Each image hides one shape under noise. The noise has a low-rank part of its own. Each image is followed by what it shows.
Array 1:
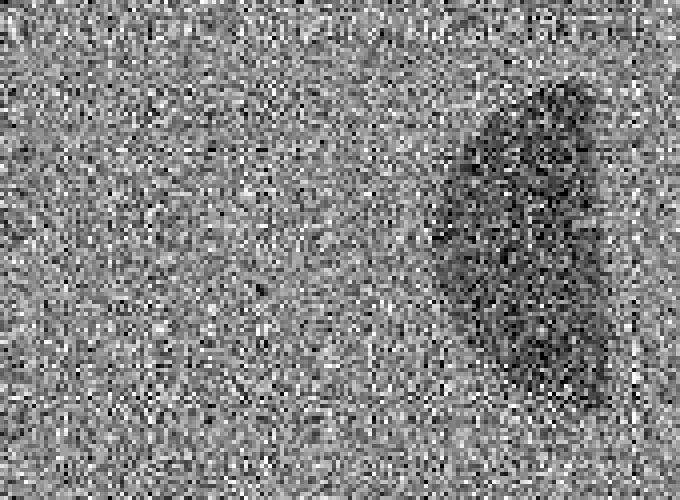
dark half disc
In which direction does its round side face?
left
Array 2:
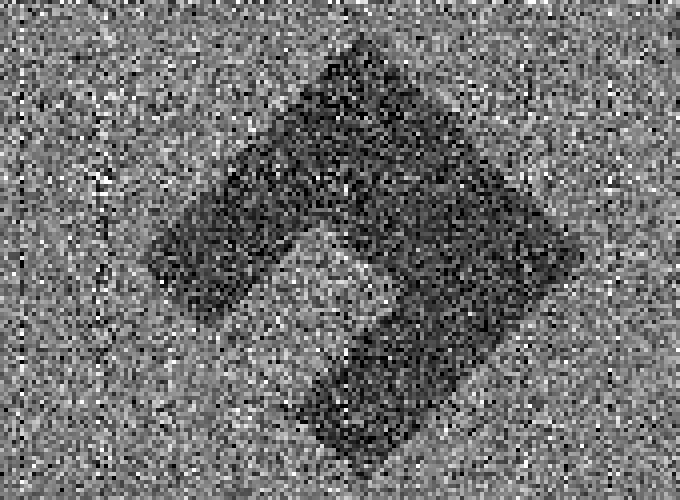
dark square with a notch
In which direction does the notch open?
down and left
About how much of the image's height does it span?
nearly all
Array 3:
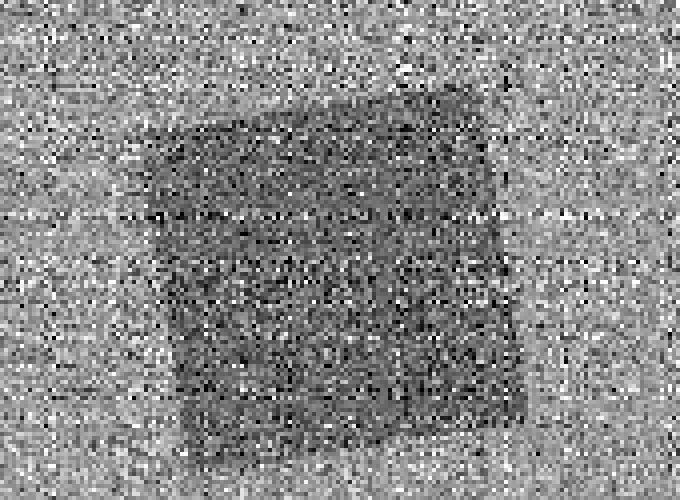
dark square
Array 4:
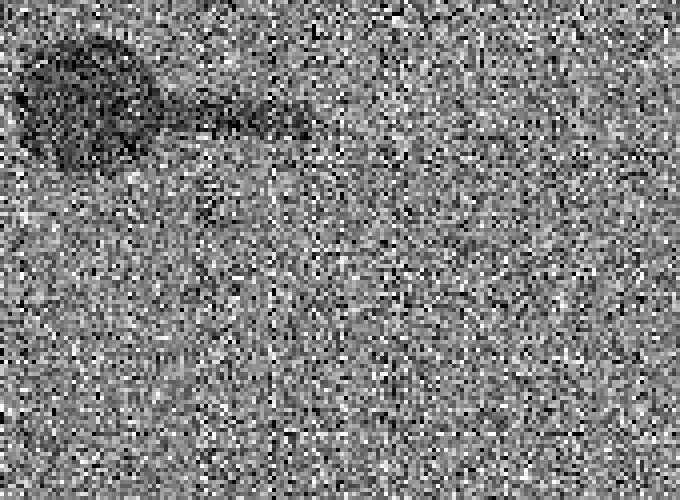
dark lollipop, top left
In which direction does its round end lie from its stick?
left
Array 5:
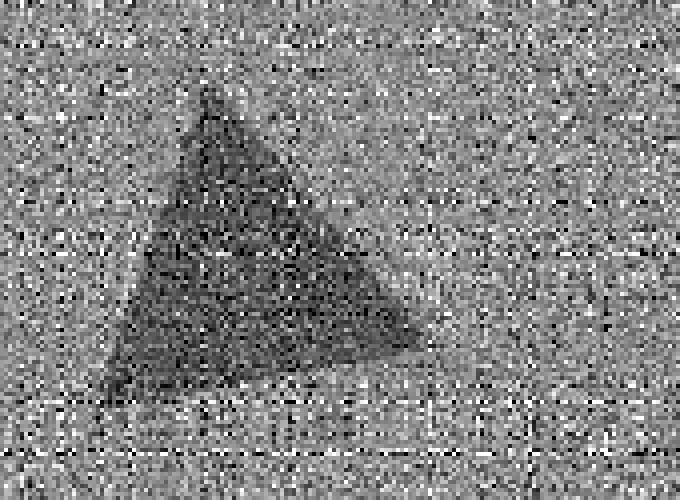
dark triangle
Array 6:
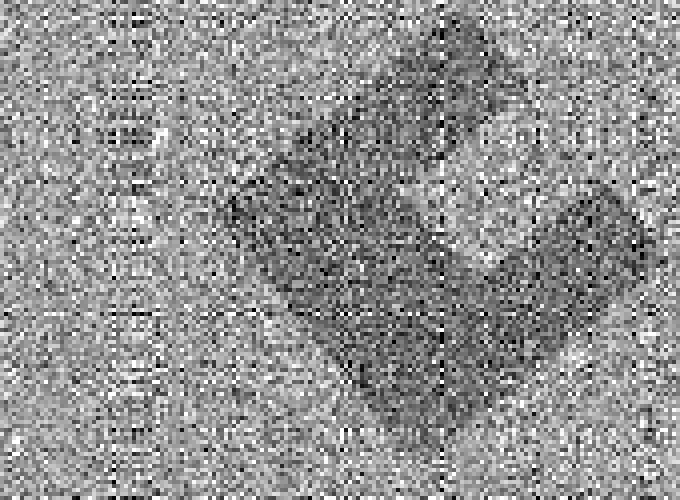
dark square with a notch
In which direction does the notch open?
up and right
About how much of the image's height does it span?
nearly all
